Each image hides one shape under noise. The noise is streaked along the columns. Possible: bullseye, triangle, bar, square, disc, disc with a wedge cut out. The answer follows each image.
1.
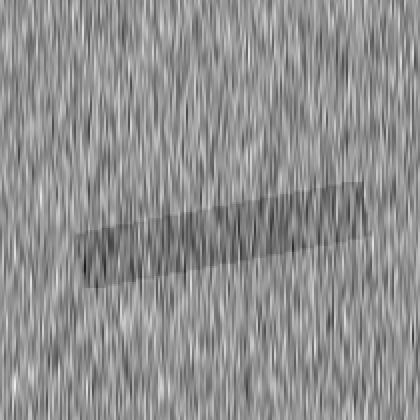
bar
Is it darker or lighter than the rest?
darker
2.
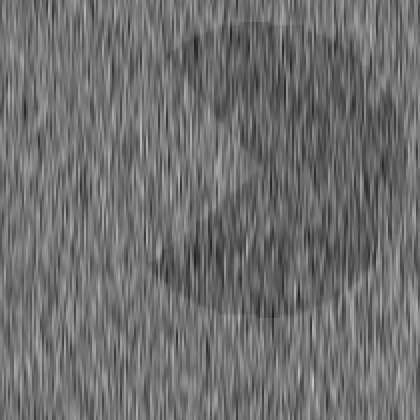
disc with a wedge cut out
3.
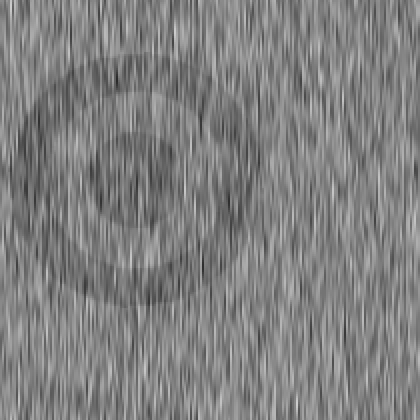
bullseye
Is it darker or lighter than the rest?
darker
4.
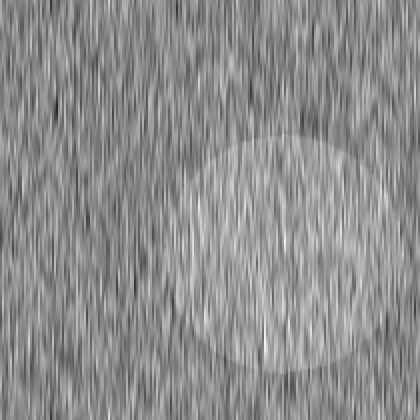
disc
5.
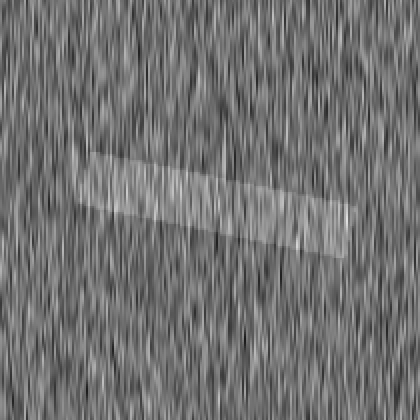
bar
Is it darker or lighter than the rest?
lighter
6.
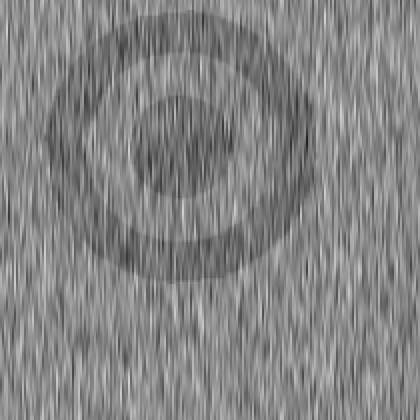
bullseye
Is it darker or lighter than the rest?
darker
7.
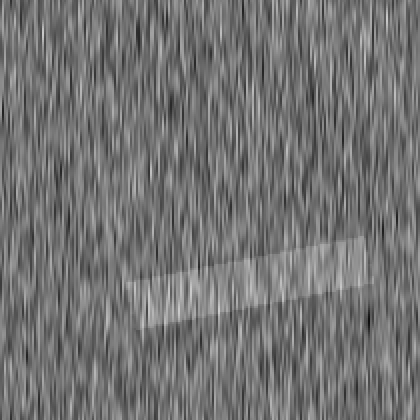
bar
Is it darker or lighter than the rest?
lighter
